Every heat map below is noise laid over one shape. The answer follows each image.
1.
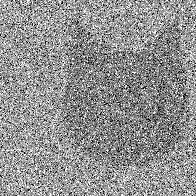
cat's head
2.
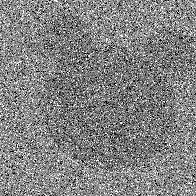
bear's head
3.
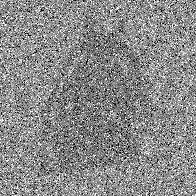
chess knight
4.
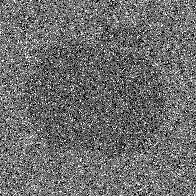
apple
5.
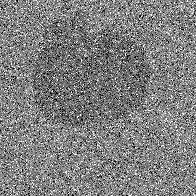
apple
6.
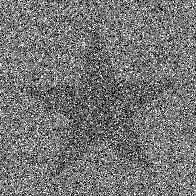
star
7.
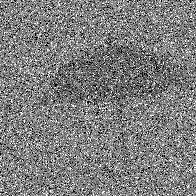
umbrella
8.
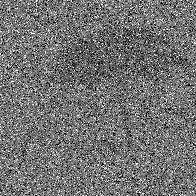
umbrella
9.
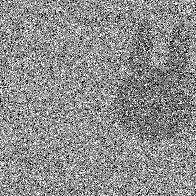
rabbit's head
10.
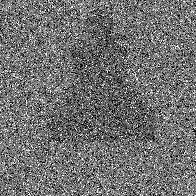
chess pawn
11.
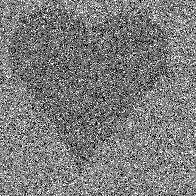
heart
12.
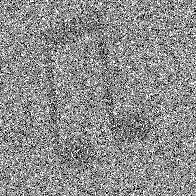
pair of musical notes
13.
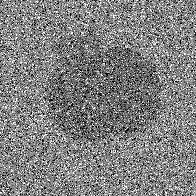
apple
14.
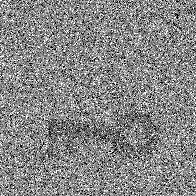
key
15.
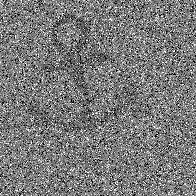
anchor
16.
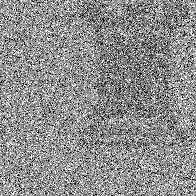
chess rook
